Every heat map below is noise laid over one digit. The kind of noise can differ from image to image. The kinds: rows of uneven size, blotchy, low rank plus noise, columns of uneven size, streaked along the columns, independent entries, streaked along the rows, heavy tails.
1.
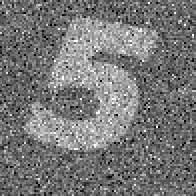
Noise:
heavy tails
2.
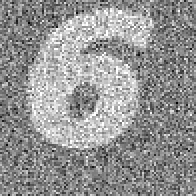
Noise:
low rank plus noise
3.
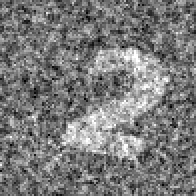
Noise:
blotchy
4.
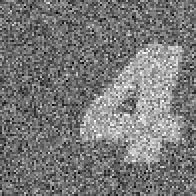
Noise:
independent entries
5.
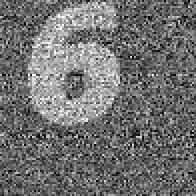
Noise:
rows of uneven size
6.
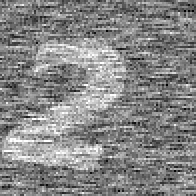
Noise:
streaked along the rows
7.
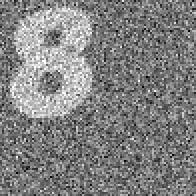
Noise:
independent entries
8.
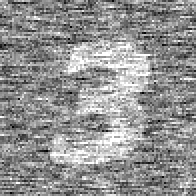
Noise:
streaked along the rows
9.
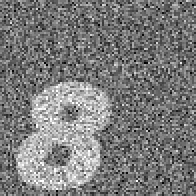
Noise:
low rank plus noise
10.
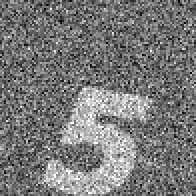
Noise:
independent entries
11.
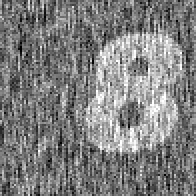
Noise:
streaked along the columns
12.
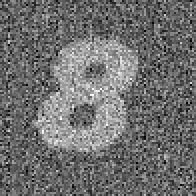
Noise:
columns of uneven size
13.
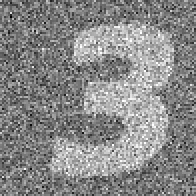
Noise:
independent entries
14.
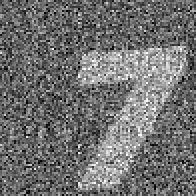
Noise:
low rank plus noise
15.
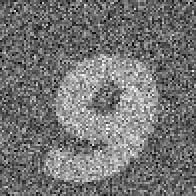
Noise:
independent entries
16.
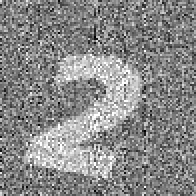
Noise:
columns of uneven size
